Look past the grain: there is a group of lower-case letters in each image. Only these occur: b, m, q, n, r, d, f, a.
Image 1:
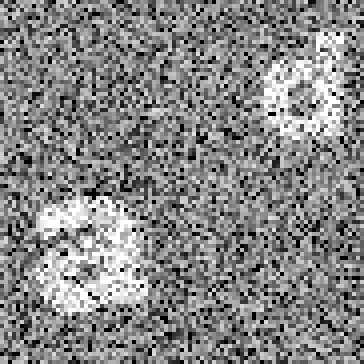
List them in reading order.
top right: d; bottom left: a
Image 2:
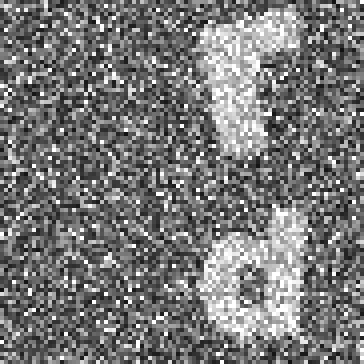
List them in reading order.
top right: r; bottom right: d
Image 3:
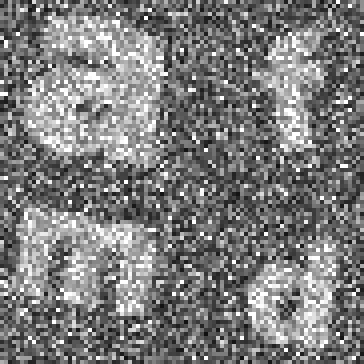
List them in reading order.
top left: a; top right: f; bottom left: m; bottom right: d
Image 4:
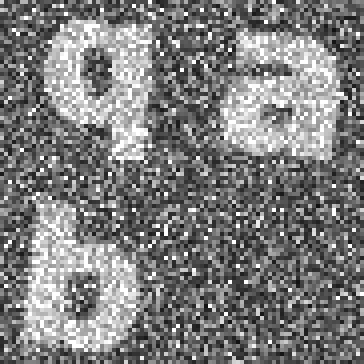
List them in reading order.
top left: q; top right: a; bottom left: b
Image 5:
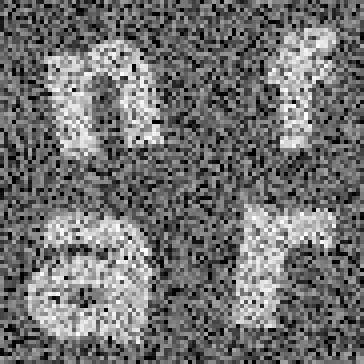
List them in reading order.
top left: n; top right: f; bottom left: a; bottom right: r
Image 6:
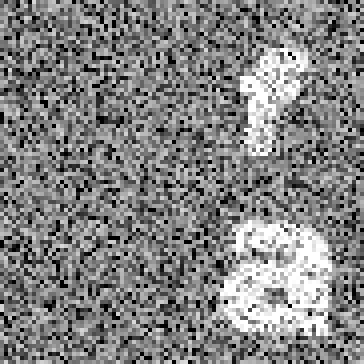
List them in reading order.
top right: f; bottom right: a
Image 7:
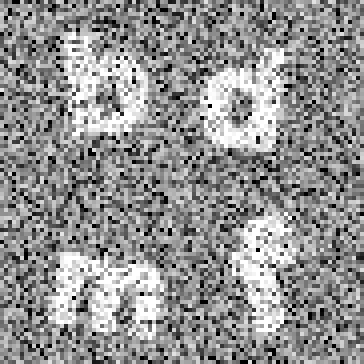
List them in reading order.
top left: b; top right: d; bottom left: m; bottom right: f
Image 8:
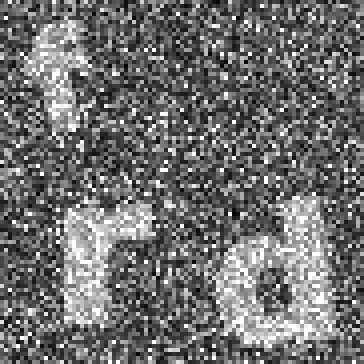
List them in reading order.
top left: f; bottom left: r; bottom right: d
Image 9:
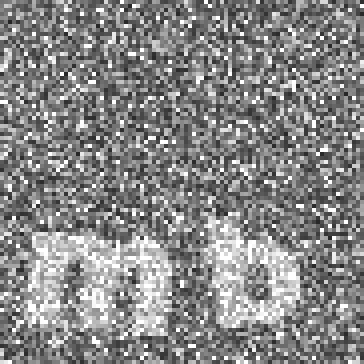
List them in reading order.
bottom left: m; bottom right: b
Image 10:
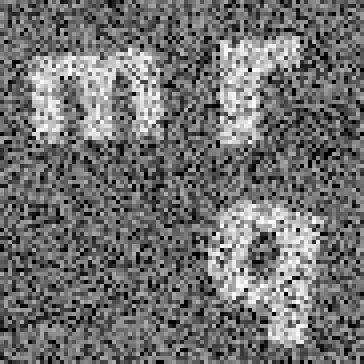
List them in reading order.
top left: m; top right: r; bottom right: q
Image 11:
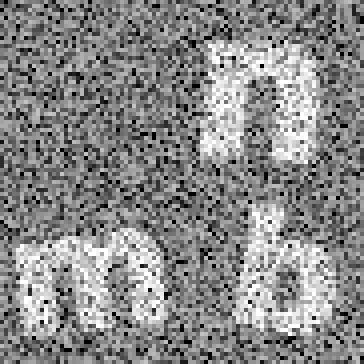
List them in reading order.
top right: n; bottom left: m; bottom right: b
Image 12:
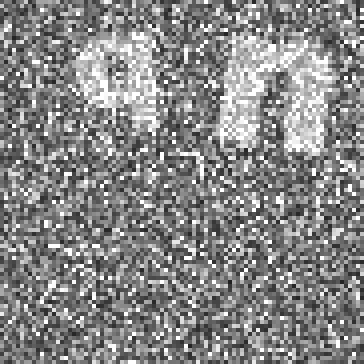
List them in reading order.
top left: q; top right: n
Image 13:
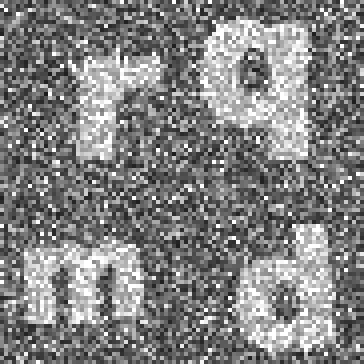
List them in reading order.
top left: r; top right: q; bottom left: m; bottom right: d
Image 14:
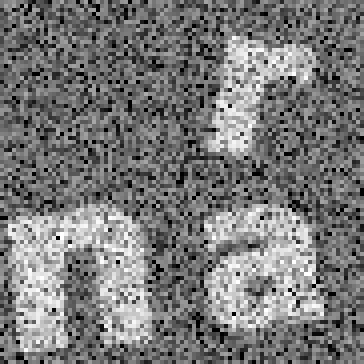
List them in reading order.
top right: r; bottom left: n; bottom right: a
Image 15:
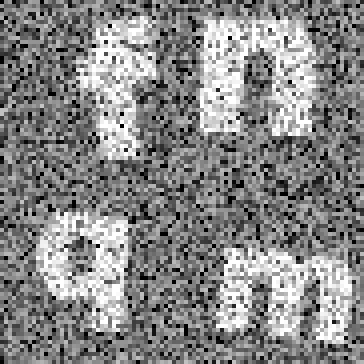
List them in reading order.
top left: f; top right: n; bottom left: q; bottom right: m
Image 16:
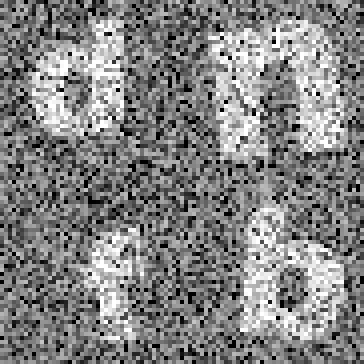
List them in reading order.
top left: d; top right: n; bottom left: f; bottom right: b
